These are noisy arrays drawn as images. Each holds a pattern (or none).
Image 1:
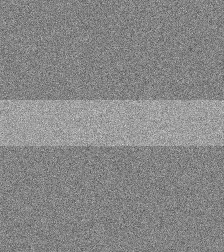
one band of rows
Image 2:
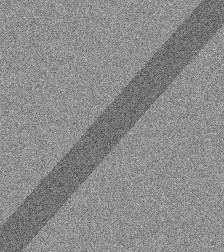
a diagonal band
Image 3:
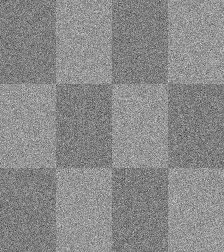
a checkerboard
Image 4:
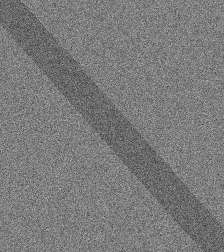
a diagonal band
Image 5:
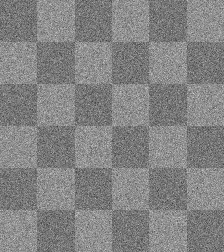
a checkerboard
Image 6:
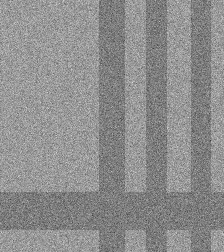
bands of rows crossing bands of columns
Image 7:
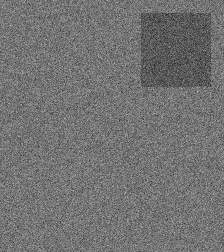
one block
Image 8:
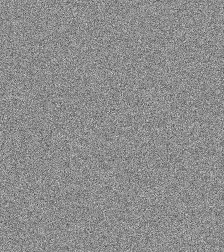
only noise
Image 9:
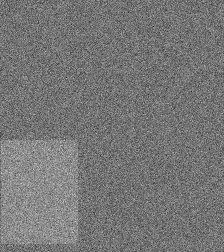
one block
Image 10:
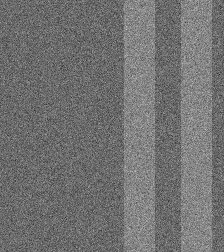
bands of columns
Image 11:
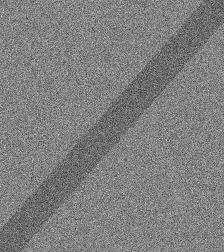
a diagonal band
